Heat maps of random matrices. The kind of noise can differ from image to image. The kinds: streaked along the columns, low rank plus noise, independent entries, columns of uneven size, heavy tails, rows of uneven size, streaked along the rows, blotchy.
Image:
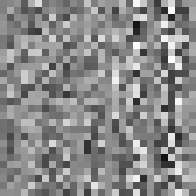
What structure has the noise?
columns of uneven size
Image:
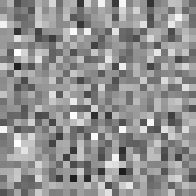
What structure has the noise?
low rank plus noise
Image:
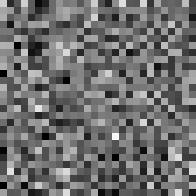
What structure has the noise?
low rank plus noise
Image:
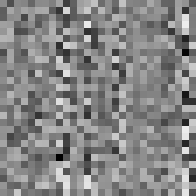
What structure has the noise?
columns of uneven size
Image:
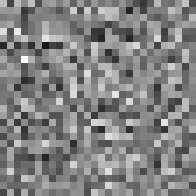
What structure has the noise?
low rank plus noise
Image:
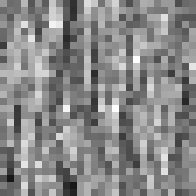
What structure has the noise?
streaked along the columns
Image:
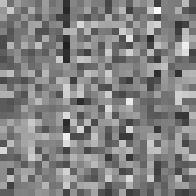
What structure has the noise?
columns of uneven size
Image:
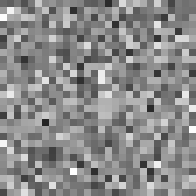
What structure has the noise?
independent entries
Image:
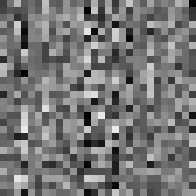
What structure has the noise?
columns of uneven size
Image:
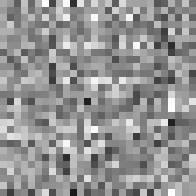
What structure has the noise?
low rank plus noise
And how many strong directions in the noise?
two
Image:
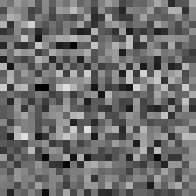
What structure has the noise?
low rank plus noise
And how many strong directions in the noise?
two
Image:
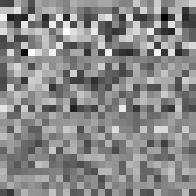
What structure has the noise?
rows of uneven size
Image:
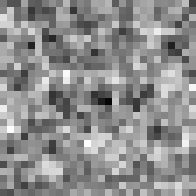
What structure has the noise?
blotchy
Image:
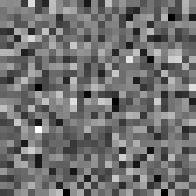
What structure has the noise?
low rank plus noise
